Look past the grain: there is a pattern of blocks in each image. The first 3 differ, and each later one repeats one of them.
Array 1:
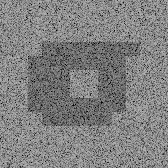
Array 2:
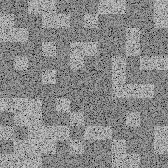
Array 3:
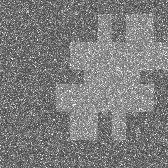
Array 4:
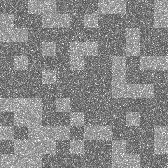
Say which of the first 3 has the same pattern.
2
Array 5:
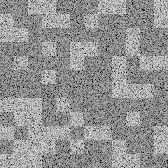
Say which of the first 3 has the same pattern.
2
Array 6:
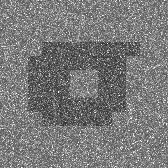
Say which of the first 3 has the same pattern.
1
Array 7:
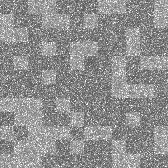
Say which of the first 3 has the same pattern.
2
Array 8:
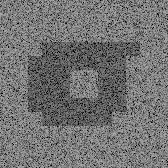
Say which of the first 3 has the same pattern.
1
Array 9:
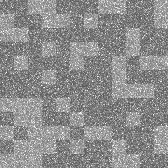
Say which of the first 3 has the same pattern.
2
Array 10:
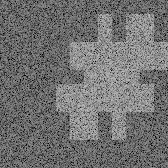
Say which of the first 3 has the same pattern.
3
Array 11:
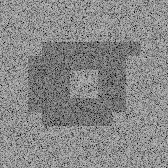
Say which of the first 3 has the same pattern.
1
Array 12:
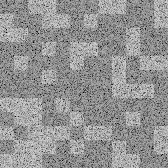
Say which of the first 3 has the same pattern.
2
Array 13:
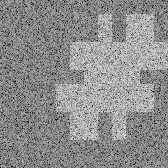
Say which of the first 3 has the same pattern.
3
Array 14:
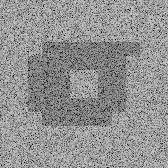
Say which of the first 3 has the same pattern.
1
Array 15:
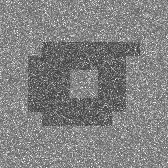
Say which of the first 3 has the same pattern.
1
